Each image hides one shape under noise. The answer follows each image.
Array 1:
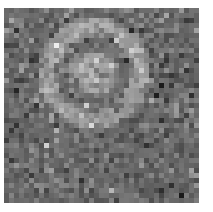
bullseye
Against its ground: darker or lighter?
lighter
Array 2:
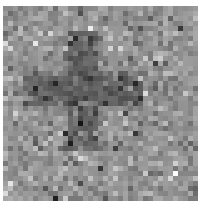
cross
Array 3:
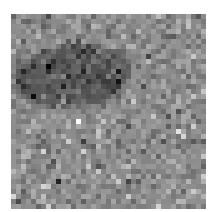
ellipse
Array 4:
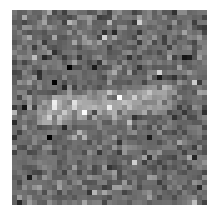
bar
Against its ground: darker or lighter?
lighter
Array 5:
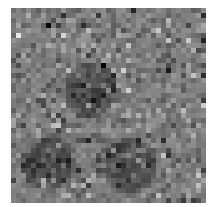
three dots
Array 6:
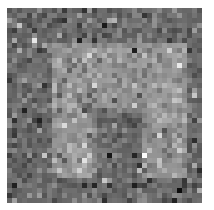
square with a notch
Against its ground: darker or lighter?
lighter
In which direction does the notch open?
down
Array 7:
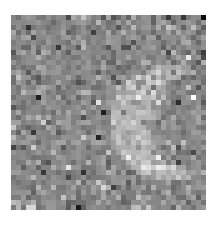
crescent
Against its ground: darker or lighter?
lighter
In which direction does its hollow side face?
right
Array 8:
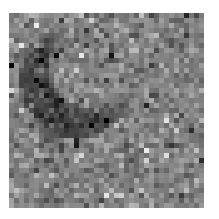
crescent
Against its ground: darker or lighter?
darker
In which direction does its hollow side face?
up and right
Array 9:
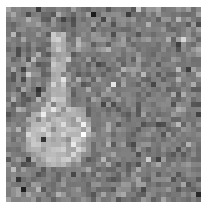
lollipop
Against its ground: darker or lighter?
lighter
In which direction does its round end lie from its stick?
down
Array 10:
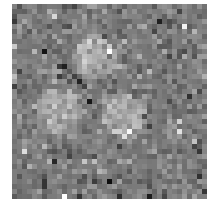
three dots
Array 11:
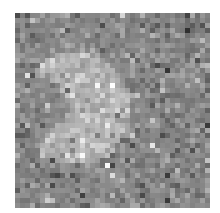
disc with a wedge cut out
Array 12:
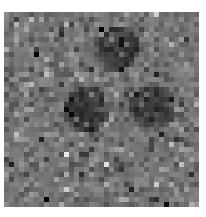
three dots
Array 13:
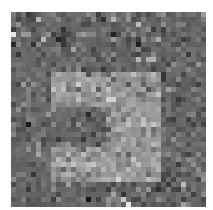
square with a notch
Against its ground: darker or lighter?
lighter
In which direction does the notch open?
left
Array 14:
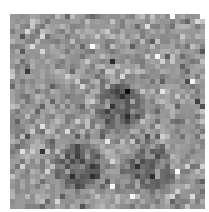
three dots
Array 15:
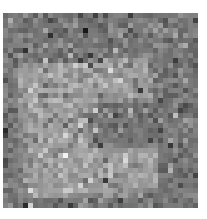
square with a notch
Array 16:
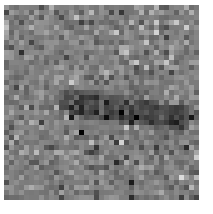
bar
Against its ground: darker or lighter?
darker
